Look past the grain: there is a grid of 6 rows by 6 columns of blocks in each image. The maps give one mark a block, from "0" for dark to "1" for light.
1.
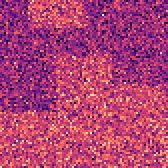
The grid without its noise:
0 1 1 0 0 0
0 0 0 0 0 0
0 0 1 1 0 0
0 0 1 1 1 1
1 1 1 1 1 1
1 1 1 1 1 1
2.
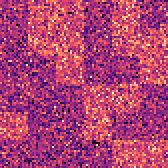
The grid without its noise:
0 1 1 0 1 0
0 1 1 0 1 1
0 0 1 0 0 1
0 0 0 1 1 0
1 0 0 1 0 0
0 0 0 0 1 1
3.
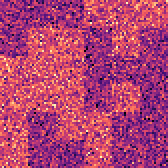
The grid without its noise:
0 0 0 1 1 1
0 1 1 0 1 0
1 1 1 0 0 0
1 1 1 0 1 0
1 0 1 1 0 0
1 0 0 1 0 0
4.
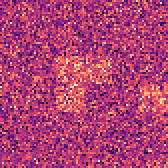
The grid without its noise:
0 0 0 0 0 0
0 0 0 0 0 0
0 0 1 1 0 0
0 0 1 0 0 1
0 0 0 0 0 0
0 0 0 0 0 0
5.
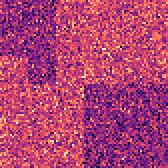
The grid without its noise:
0 0 1 1 1 1
0 0 1 1 1 1
1 0 1 1 1 1
1 1 1 0 0 0
1 1 1 0 0 0
1 1 1 0 0 0
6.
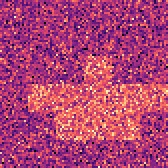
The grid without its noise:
0 0 0 0 0 0
0 0 0 0 0 0
0 0 0 1 0 0
0 1 1 1 1 1
0 0 1 1 1 0
0 0 0 0 0 0
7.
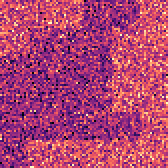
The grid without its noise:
1 1 1 0 0 1
1 0 0 0 1 1
0 0 0 0 1 1
0 0 0 0 1 1
0 0 0 0 0 1
0 1 1 1 1 1
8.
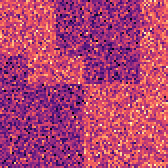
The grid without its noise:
1 1 0 0 0 1
1 1 0 0 0 1
0 1 1 0 0 1
0 0 0 1 1 1
0 0 0 1 1 1
0 0 0 1 1 1
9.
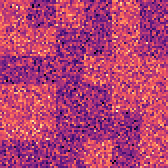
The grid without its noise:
1 0 1 0 1 0
1 1 0 0 1 0
0 0 0 1 1 1
1 1 0 0 1 1
1 1 0 0 0 1
0 0 0 1 0 1
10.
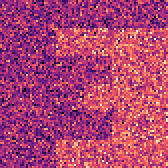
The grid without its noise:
0 0 0 0 0 0
0 0 1 1 1 1
0 0 0 0 1 1
0 0 0 1 1 1
0 0 0 0 1 1
0 0 1 1 1 1
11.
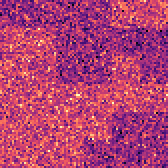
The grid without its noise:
0 0 0 0 1 1
1 1 0 0 0 0
1 1 0 0 1 0
1 1 1 1 1 1
1 1 1 1 0 0
1 1 1 0 0 0
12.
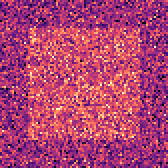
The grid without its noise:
0 0 0 0 0 0
0 1 1 1 1 0
0 1 1 1 1 0
0 1 1 1 1 0
0 1 1 1 1 0
0 0 0 0 0 0
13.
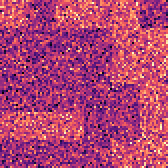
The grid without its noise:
1 0 1 1 1 0
0 0 0 0 1 1
0 0 0 0 1 1
0 0 0 0 0 1
1 1 1 0 0 1
0 0 0 0 1 1
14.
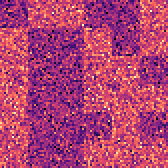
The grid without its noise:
0 1 1 0 0 1
1 0 0 1 0 1
1 0 0 1 1 0
1 0 0 1 1 1
1 0 0 0 1 0
1 0 0 1 1 1
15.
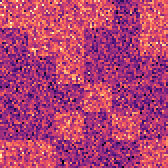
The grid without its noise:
1 1 1 1 0 1
0 1 1 0 0 1
0 0 1 0 0 0
0 0 0 1 0 0
0 0 1 0 1 0
1 1 0 0 0 1
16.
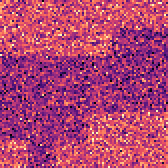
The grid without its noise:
1 1 1 1 1 1
1 1 1 1 0 0
0 0 0 0 0 0
0 0 0 0 0 0
0 0 0 1 1 1
1 0 1 1 1 1
